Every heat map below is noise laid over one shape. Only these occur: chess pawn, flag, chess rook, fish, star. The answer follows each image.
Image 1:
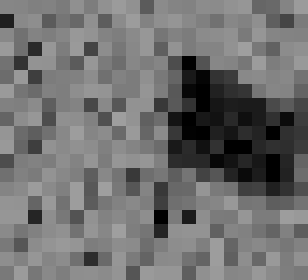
dark flag
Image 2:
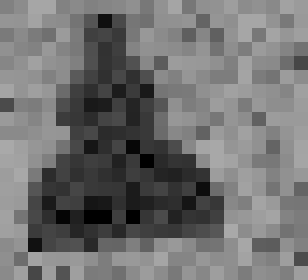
dark chess pawn
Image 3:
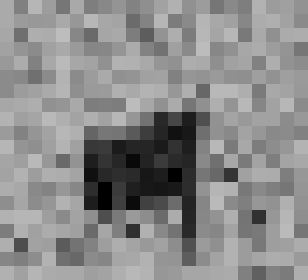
dark flag
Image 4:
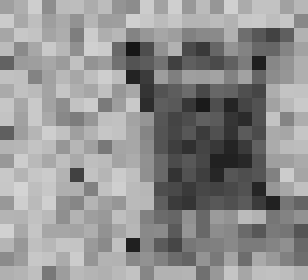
dark chess rook
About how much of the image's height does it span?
nearly all
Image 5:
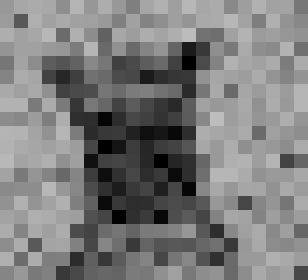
dark chess rook
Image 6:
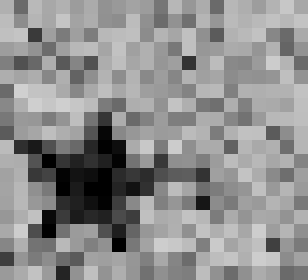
dark star
